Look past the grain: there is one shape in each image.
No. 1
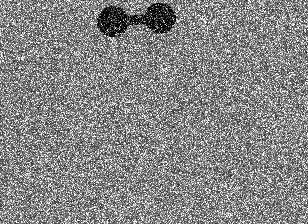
dumbbell
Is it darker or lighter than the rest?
darker
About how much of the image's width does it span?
a quarter
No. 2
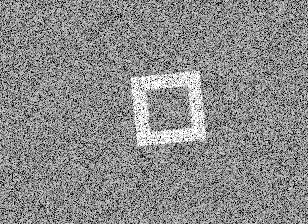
square frame
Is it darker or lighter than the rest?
lighter
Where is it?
centre
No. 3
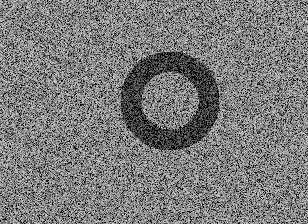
ring
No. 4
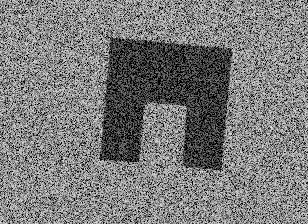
square with a notch
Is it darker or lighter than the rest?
darker
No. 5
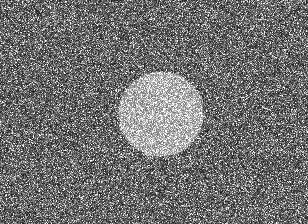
disc
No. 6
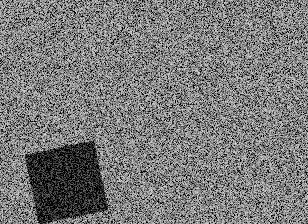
square
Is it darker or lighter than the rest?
darker
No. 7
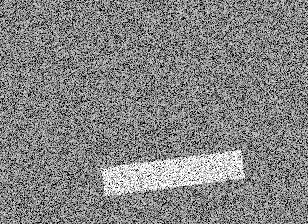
bar
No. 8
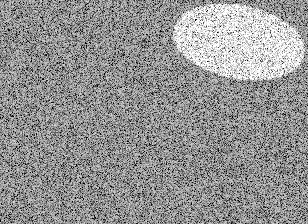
ellipse
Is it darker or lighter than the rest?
lighter
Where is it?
top right
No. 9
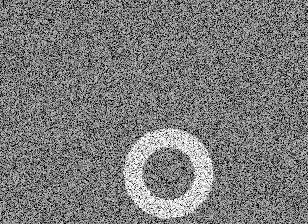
ring
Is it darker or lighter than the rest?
lighter
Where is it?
bottom middle
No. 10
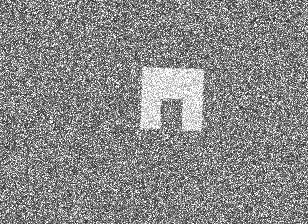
square with a notch
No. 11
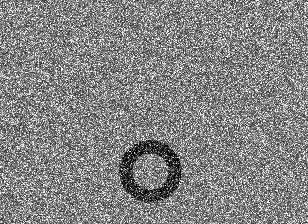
ring
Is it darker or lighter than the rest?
darker
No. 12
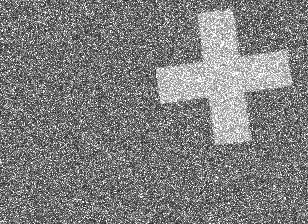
cross
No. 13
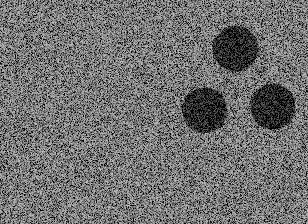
three dots
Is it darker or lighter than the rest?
darker
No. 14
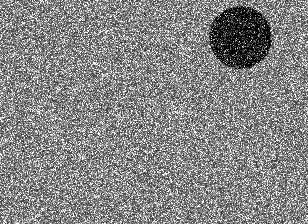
disc
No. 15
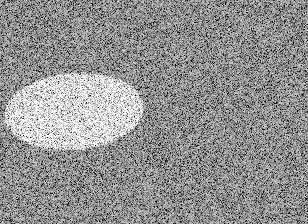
ellipse
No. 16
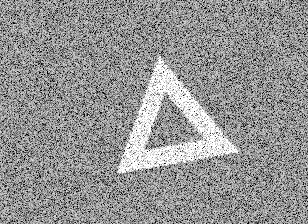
triangle frame
